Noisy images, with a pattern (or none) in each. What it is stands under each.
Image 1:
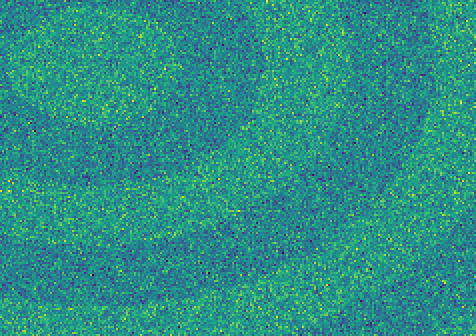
rings round one point
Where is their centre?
top left
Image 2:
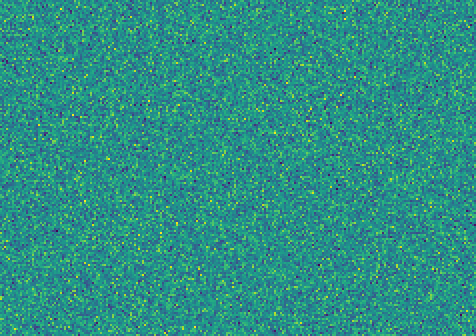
only noise
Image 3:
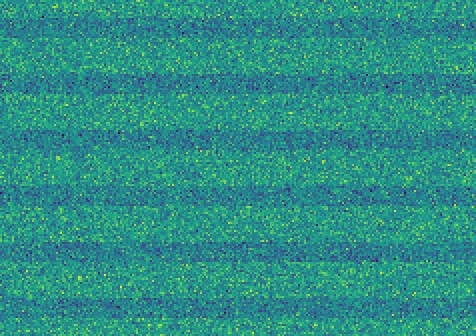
horizontal stripes
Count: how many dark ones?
6
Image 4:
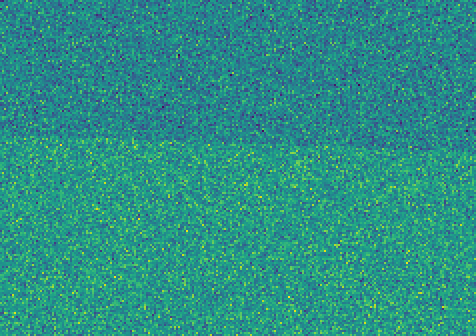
a sharp edge
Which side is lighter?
bottom
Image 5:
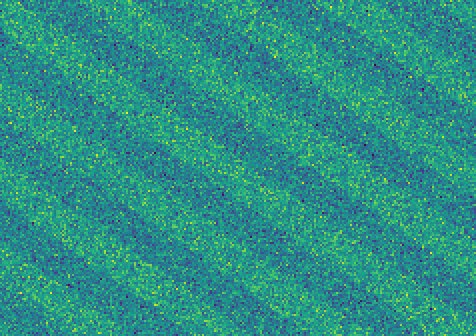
diagonal stripes
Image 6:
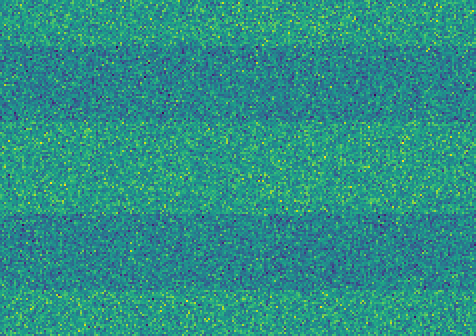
horizontal stripes
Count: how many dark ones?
2
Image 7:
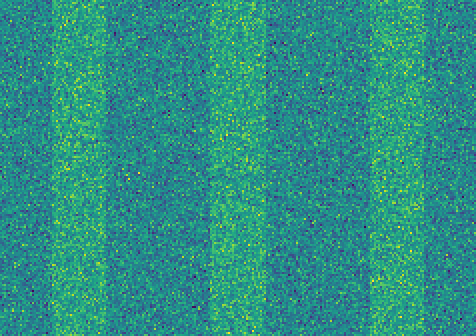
vertical stripes
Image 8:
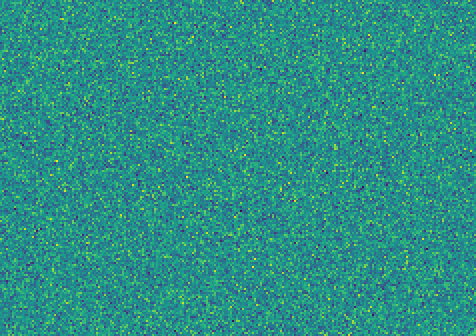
only noise
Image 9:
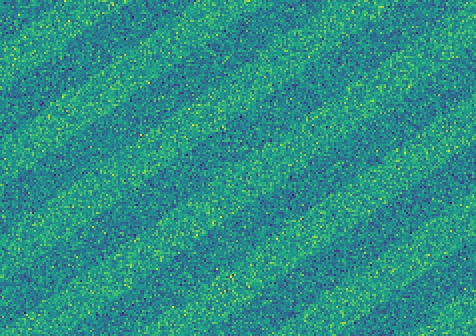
diagonal stripes
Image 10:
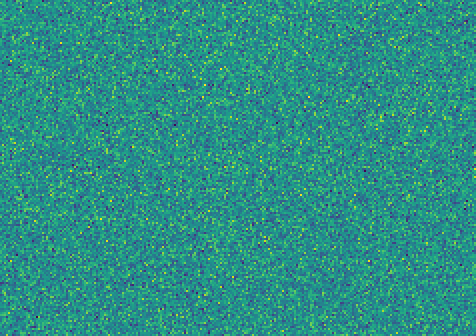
only noise
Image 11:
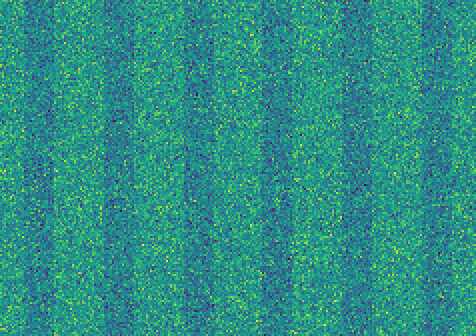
vertical stripes
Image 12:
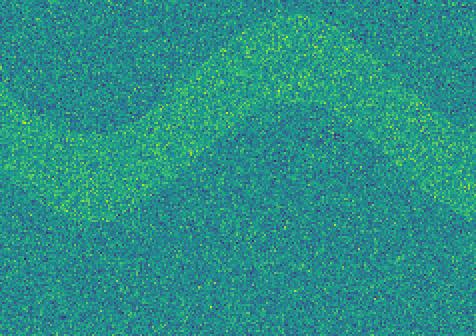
a wavy band
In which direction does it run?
left to right
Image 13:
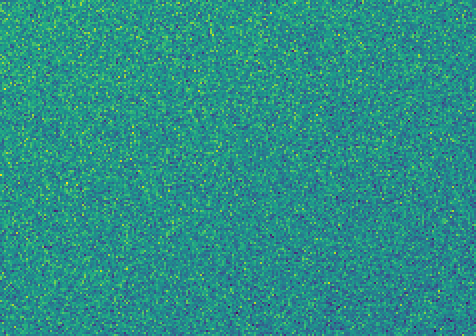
a smooth slope
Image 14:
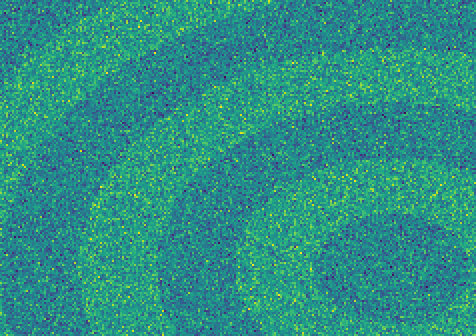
rings round one point
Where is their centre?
bottom right
